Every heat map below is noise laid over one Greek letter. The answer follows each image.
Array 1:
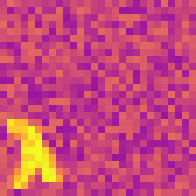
lambda
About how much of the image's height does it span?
a third
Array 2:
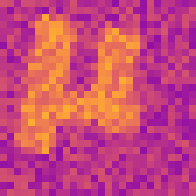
mu
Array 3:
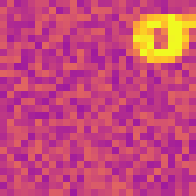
sigma
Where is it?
top right
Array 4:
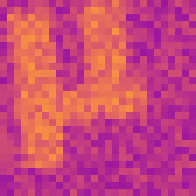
mu
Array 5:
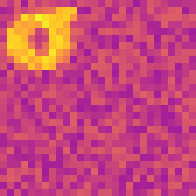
sigma
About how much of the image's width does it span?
a third
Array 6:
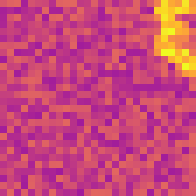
xi
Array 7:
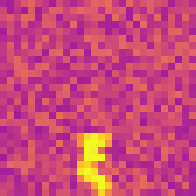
xi
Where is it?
bottom middle
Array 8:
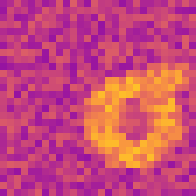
sigma
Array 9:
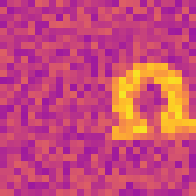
omega
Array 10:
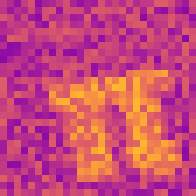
pi
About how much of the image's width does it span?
two thirds
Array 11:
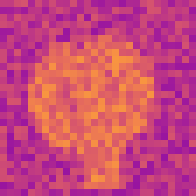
phi
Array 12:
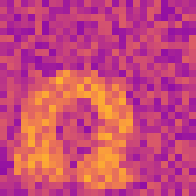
omega
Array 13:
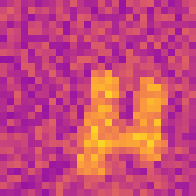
mu
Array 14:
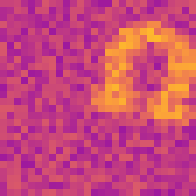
omega
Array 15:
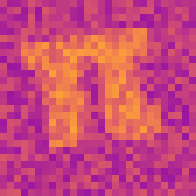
pi
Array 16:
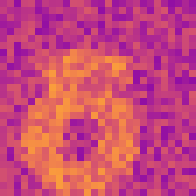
delta
